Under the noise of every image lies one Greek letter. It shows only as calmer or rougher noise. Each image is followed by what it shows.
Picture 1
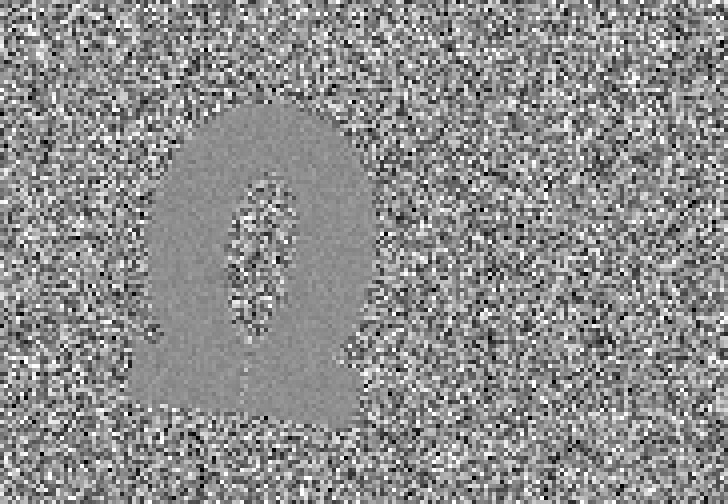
calm omega
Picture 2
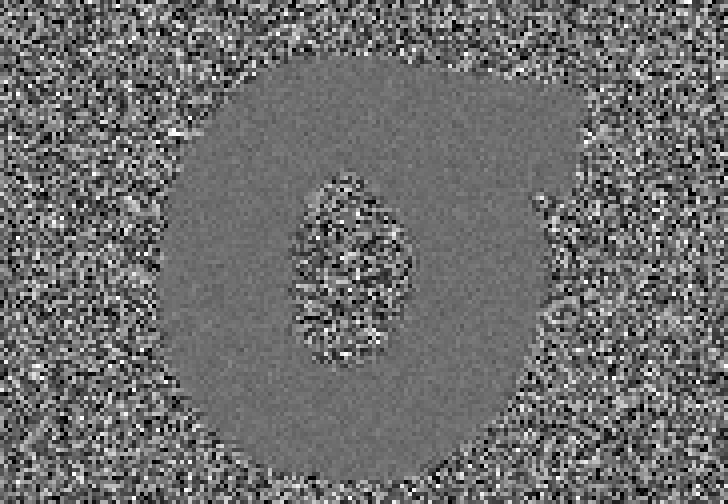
calm sigma
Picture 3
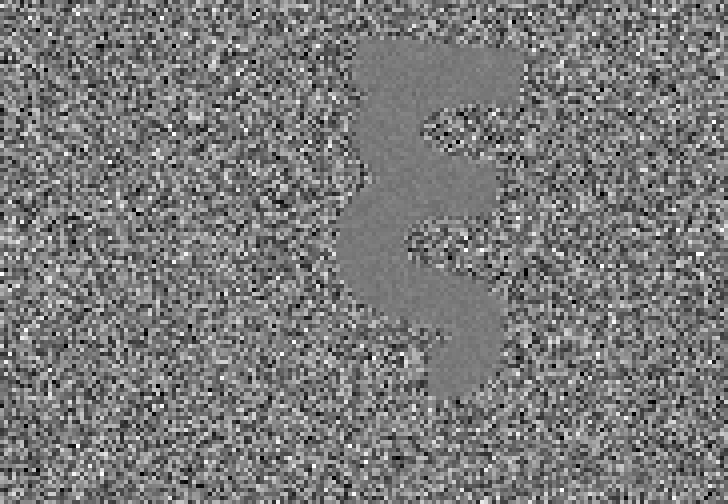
calm xi
